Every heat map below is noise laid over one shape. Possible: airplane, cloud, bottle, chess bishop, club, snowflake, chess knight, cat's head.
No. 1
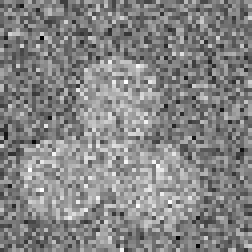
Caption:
light club
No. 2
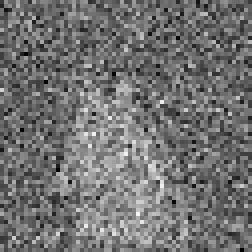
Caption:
light chess knight
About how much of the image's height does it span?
two thirds
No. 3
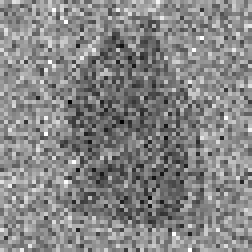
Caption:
dark chess knight
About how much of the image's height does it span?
nearly all
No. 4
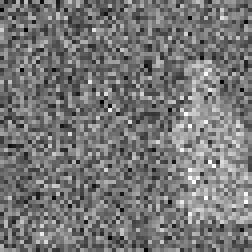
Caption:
light bottle
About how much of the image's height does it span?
two thirds
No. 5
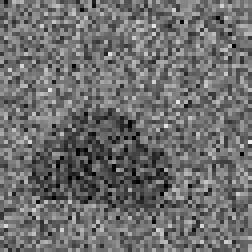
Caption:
dark cloud
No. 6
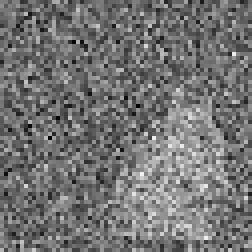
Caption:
light chess knight
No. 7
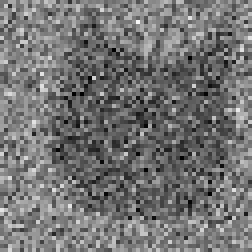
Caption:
dark cat's head
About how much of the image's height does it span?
nearly all
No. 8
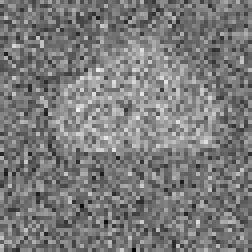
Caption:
light cloud
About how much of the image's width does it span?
two thirds
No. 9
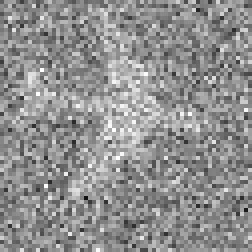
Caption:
light airplane
